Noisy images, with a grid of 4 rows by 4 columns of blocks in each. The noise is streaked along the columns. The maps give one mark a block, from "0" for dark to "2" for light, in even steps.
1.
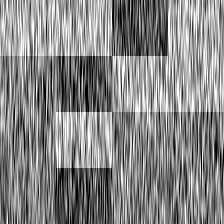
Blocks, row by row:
2 2 0 2
1 0 2 2
1 2 1 1
1 0 1 1
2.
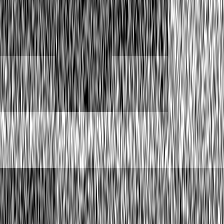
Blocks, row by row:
0 0 0 2
1 0 1 2
2 2 2 2
0 1 1 1
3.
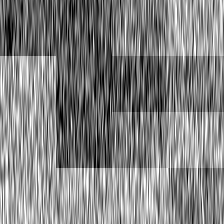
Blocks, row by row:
0 0 1 2
2 0 0 1
2 0 1 2
2 2 2 1
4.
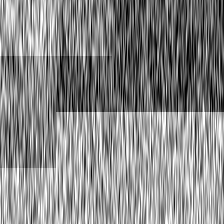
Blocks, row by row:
2 1 0 0
1 0 0 0
1 2 2 2
2 2 2 2
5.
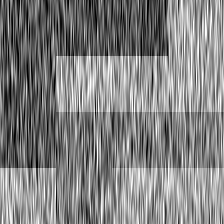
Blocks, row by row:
0 0 0 2
0 2 2 2
0 1 1 1
2 1 2 2
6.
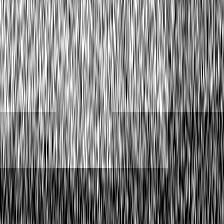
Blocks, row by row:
2 2 2 1
2 2 2 1
1 2 1 0
0 0 0 0
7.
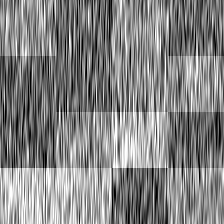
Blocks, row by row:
1 0 1 0
0 0 1 1
0 1 2 0
2 2 0 1
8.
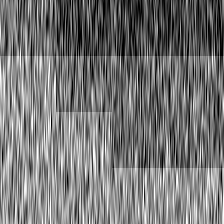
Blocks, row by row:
1 0 0 0
2 1 1 1
2 2 1 1
2 2 2 2
